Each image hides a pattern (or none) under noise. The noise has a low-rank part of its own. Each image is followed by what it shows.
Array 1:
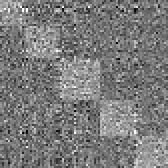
blocks along the diagonal
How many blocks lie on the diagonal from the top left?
5
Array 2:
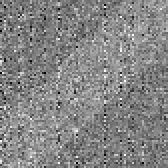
a diagonal band
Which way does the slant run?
bottom left to top right
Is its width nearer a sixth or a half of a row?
a half
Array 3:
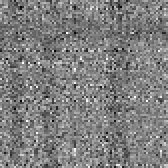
bands of rows crossing bands of columns
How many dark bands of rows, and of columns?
1 and 3
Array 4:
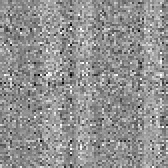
bands of columns
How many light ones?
3
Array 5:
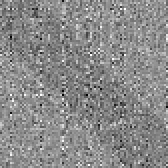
a diagonal band
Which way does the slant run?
top left to bottom right
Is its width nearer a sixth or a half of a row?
a half
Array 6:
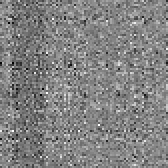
one band of columns
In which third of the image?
left
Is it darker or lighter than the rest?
darker
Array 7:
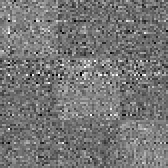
blocks along the diagonal
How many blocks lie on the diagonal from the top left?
3
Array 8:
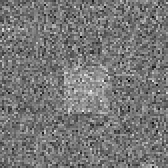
one block
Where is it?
centre
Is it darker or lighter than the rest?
lighter
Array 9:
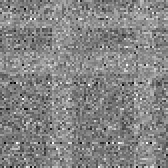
bands of rows crossing bands of columns
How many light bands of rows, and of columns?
2 and 2
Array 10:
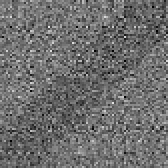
a diagonal band
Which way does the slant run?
bottom left to top right
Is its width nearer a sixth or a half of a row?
a half
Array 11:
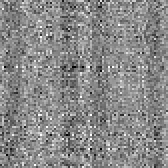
bands of columns
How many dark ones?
4
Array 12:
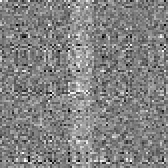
one band of columns
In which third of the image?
middle
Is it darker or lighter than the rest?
lighter
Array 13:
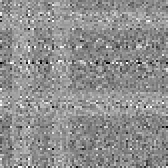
bands of rows crossing bands of columns
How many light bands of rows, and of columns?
2 and 2
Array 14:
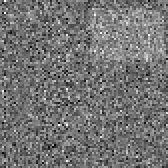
one block
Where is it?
top right
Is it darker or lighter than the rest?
lighter
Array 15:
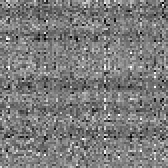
bands of rows
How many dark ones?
5
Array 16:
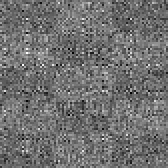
a checkerboard
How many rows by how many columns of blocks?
5 by 3
